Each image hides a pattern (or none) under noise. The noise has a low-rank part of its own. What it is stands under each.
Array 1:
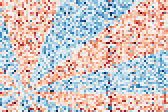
spokes from one point
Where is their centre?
bottom left
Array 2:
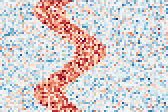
a wavy band
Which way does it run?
top to bottom
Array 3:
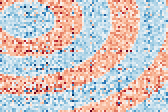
rings round one point
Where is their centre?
top left
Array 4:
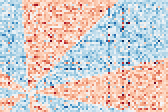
spokes from one point
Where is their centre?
bottom left
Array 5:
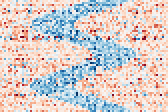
a wavy band
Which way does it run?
top to bottom
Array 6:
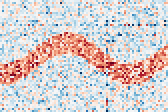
a wavy band
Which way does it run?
left to right
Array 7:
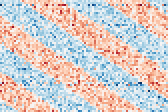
diagonal stripes
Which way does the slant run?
top left to bottom right
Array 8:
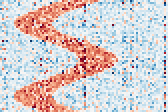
a wavy band
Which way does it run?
top to bottom
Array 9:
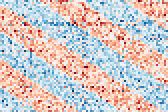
diagonal stripes
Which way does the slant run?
top left to bottom right
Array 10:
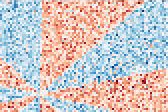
spokes from one point
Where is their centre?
bottom left
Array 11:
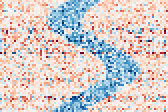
a wavy band
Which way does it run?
top to bottom
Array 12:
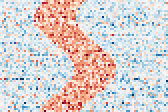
a wavy band
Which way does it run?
top to bottom
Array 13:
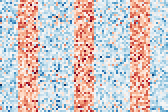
vertical stripes
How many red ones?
3
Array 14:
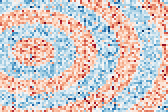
rings round one point
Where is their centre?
middle left
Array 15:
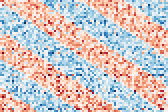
diagonal stripes
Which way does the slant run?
top left to bottom right
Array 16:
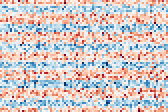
horizontal stripes
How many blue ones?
6
